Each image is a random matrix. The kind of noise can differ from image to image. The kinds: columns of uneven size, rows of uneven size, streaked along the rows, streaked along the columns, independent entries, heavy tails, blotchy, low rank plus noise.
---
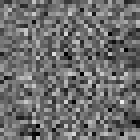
low rank plus noise
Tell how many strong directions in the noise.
five to eight
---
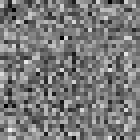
low rank plus noise
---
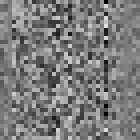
columns of uneven size
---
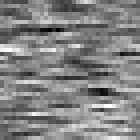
streaked along the rows
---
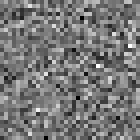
independent entries
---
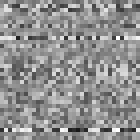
rows of uneven size
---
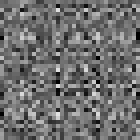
low rank plus noise
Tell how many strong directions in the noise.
two
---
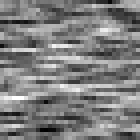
streaked along the rows
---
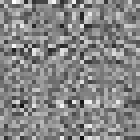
low rank plus noise
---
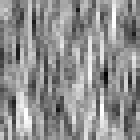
streaked along the columns
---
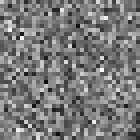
independent entries
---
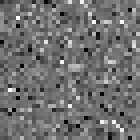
heavy tails
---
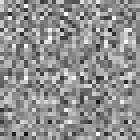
low rank plus noise
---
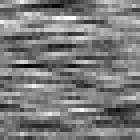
streaked along the rows
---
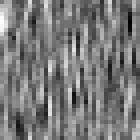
streaked along the columns
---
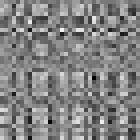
low rank plus noise
